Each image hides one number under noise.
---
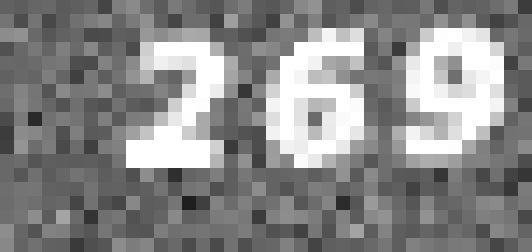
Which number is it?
269
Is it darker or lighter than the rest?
lighter
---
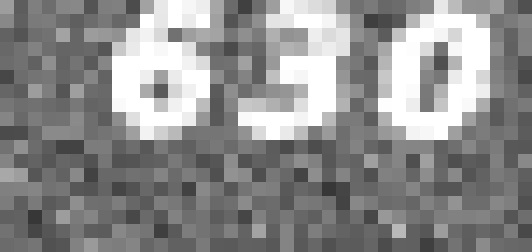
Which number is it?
630
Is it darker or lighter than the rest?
lighter
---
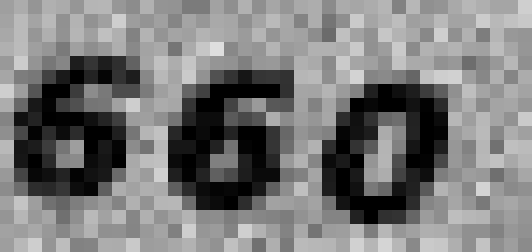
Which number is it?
660
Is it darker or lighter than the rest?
darker
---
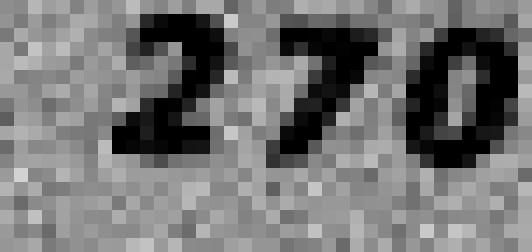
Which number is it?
270
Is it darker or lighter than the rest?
darker
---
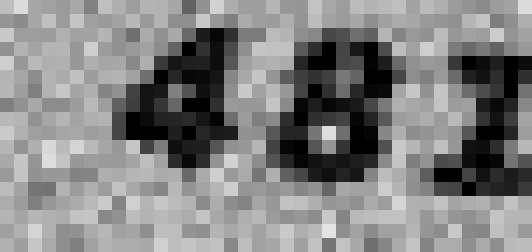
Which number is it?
481
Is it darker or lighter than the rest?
darker
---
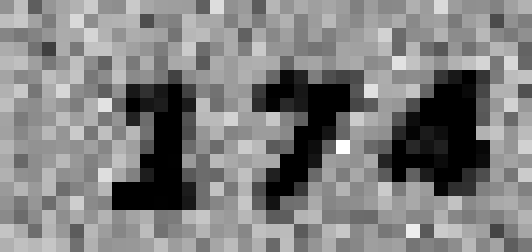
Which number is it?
174
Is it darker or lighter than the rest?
darker
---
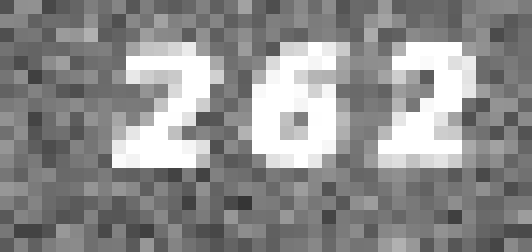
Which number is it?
262
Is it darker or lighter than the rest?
lighter
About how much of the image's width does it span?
two thirds
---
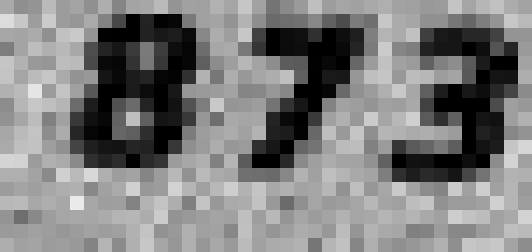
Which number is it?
873
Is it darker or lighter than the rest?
darker
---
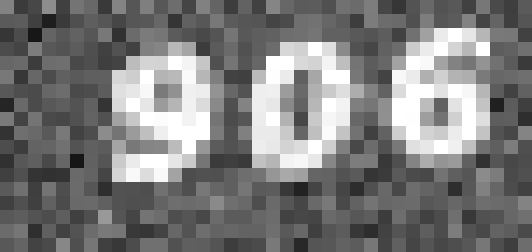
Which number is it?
906
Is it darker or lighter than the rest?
lighter
